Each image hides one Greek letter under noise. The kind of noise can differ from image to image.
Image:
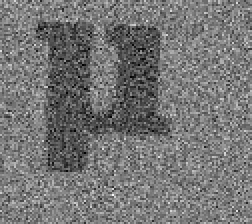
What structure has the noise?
low rank plus noise
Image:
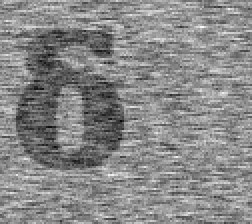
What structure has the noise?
streaked along the rows
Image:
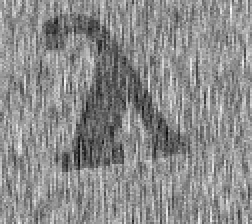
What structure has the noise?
streaked along the columns
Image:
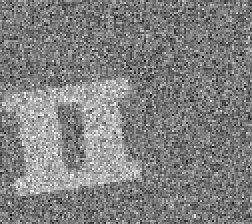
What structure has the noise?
independent entries
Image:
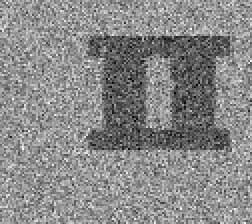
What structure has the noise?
independent entries
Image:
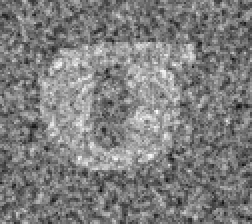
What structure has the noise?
blotchy
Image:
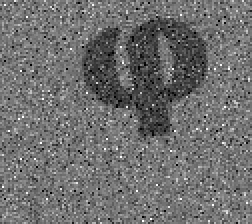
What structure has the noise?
heavy tails
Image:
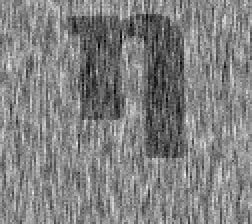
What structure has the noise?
streaked along the columns
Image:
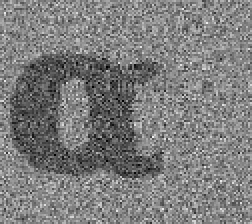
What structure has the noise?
low rank plus noise
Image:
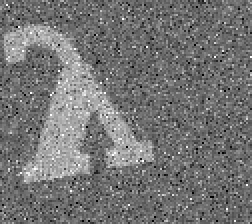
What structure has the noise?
heavy tails
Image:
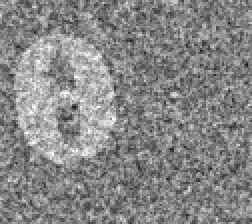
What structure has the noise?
blotchy
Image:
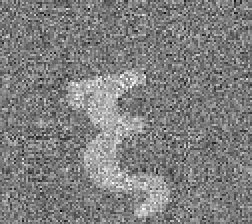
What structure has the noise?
low rank plus noise
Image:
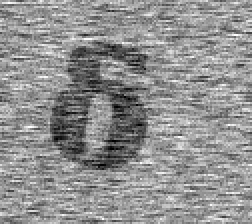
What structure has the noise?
streaked along the rows
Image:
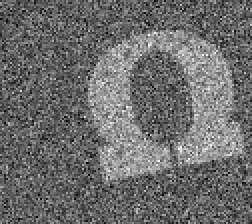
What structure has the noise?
independent entries
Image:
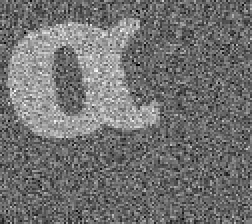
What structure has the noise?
low rank plus noise
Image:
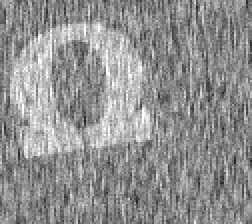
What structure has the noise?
streaked along the columns
